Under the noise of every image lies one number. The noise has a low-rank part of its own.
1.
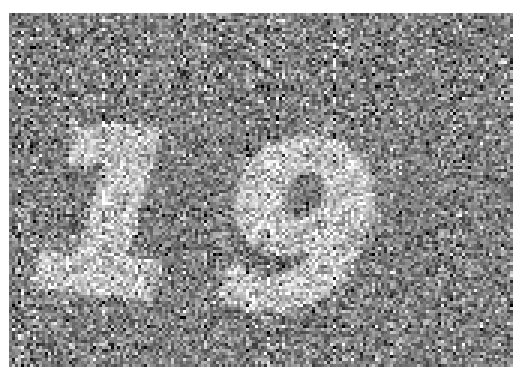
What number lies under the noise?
19
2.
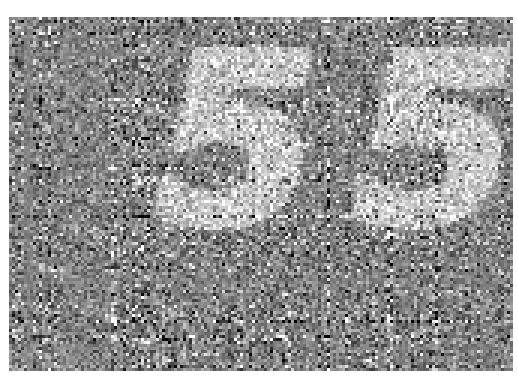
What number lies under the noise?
55
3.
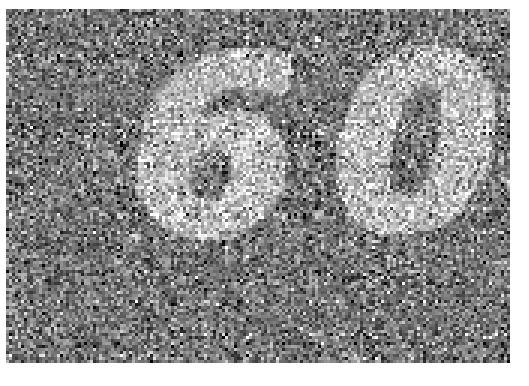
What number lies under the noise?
60
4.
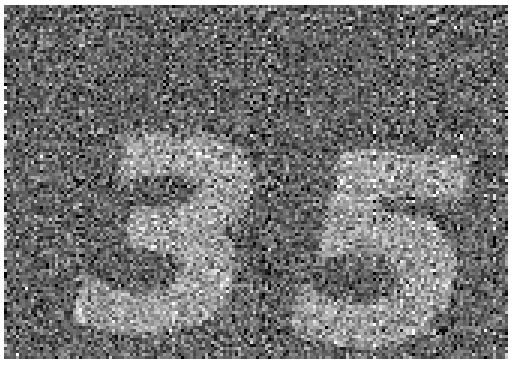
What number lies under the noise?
35
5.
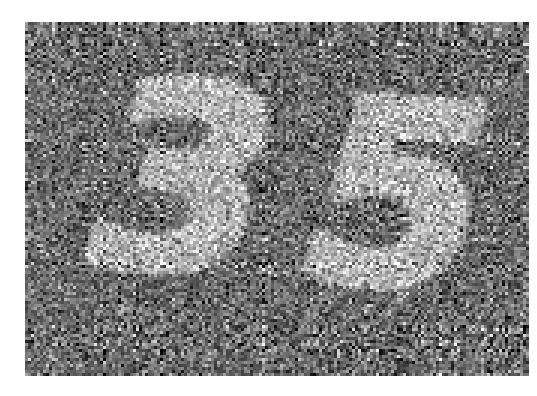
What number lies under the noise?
35
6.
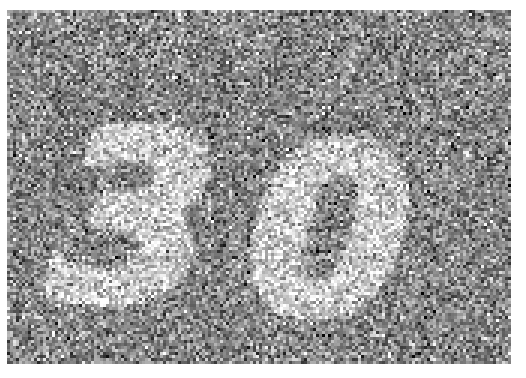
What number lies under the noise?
30
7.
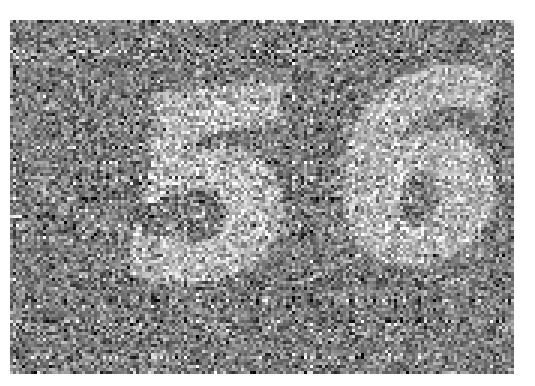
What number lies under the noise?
56
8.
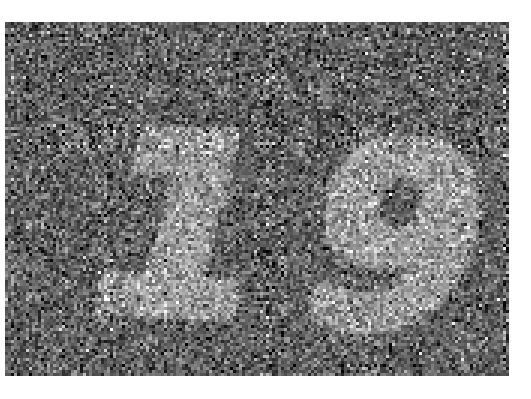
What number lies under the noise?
19
